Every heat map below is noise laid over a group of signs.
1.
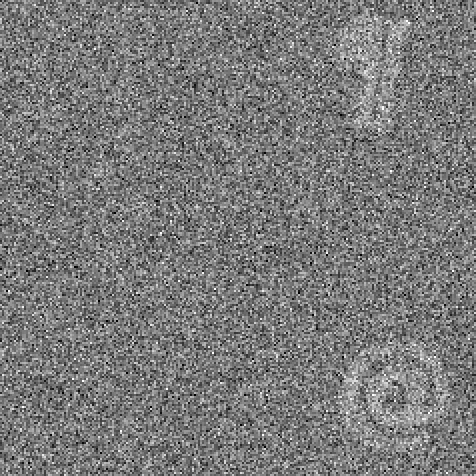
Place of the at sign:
bottom right
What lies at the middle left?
nothing
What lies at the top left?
nothing
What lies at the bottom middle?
nothing
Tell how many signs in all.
2
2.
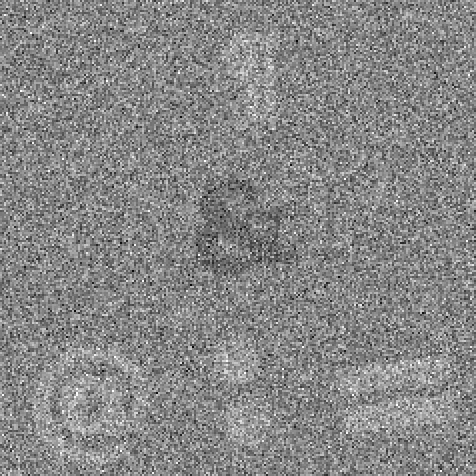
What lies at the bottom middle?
colon
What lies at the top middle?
pilcrow
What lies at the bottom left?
at sign
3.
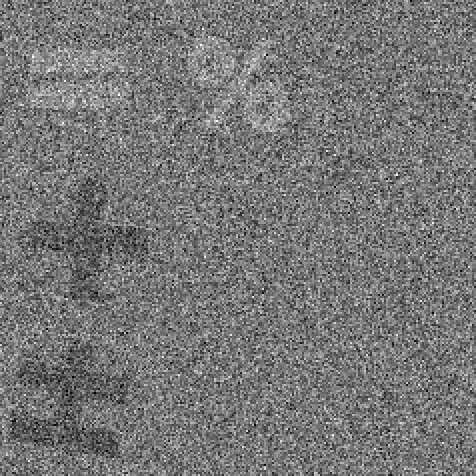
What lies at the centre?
nothing
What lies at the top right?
nothing
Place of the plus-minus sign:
bottom left
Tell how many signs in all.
4
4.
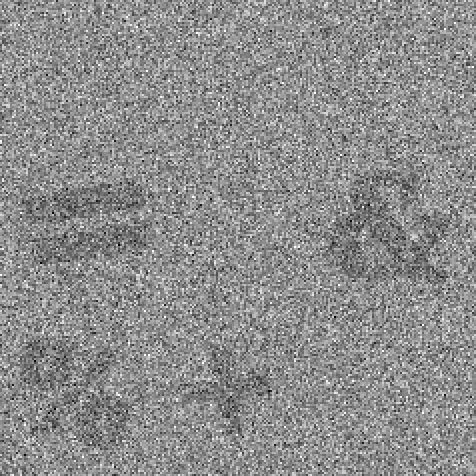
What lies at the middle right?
ampersand
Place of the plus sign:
bottom middle
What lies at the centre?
nothing
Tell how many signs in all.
4
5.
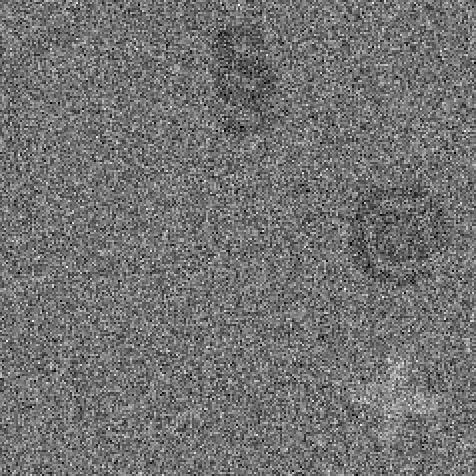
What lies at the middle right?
at sign
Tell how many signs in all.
3
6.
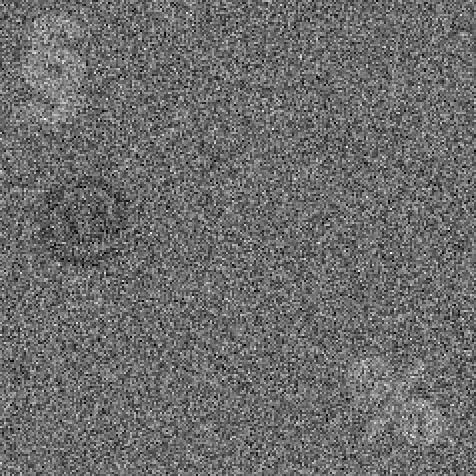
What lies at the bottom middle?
nothing
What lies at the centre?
nothing
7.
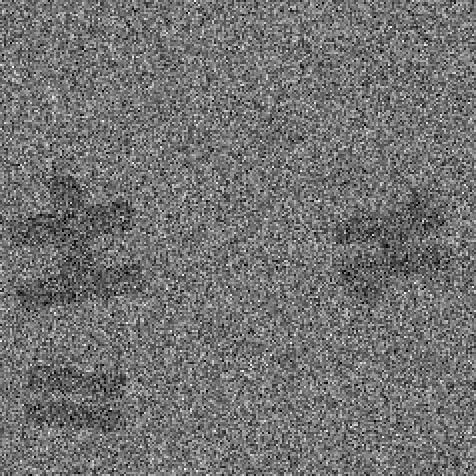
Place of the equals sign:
bottom left
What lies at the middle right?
not-equal sign
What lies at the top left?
nothing
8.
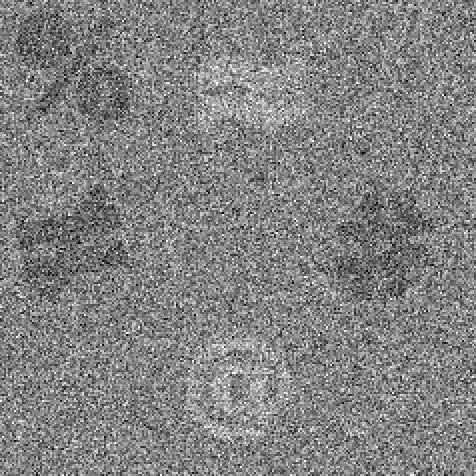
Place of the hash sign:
middle right
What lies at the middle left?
not-equal sign
